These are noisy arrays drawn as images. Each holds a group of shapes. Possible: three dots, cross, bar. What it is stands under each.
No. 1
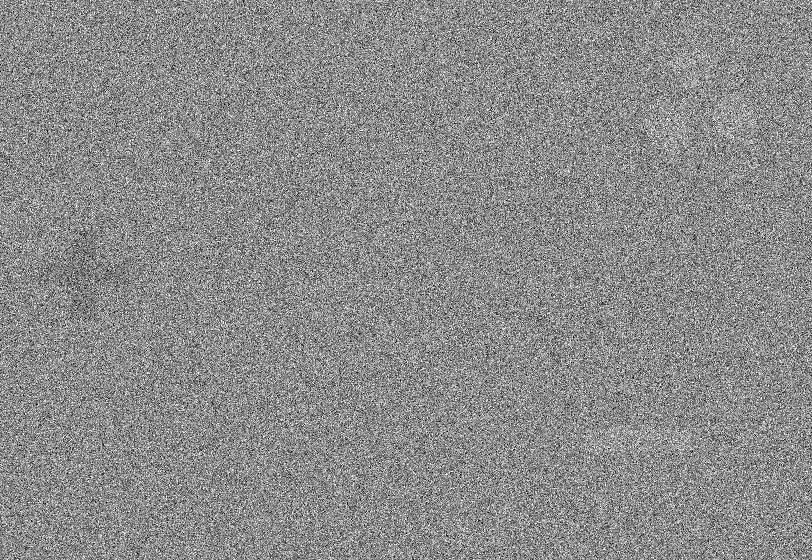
top right: light three dots; middle left: dark cross; bottom right: light bar
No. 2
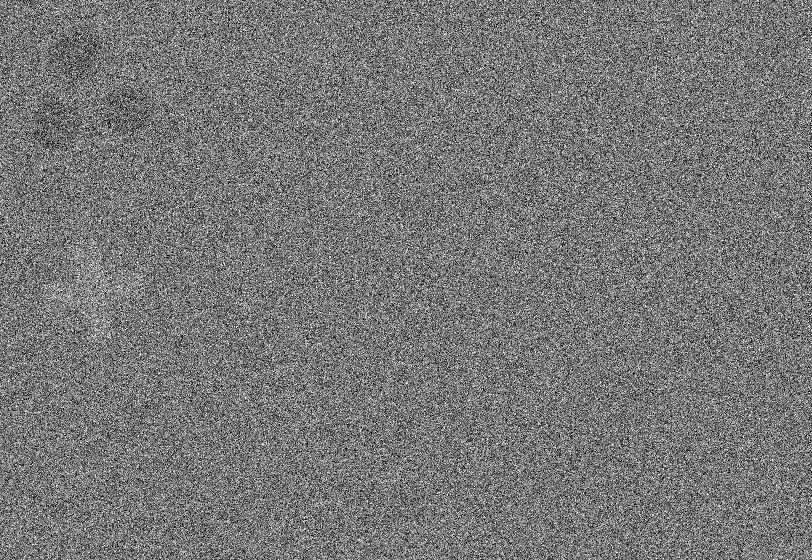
top left: dark three dots; middle left: light cross
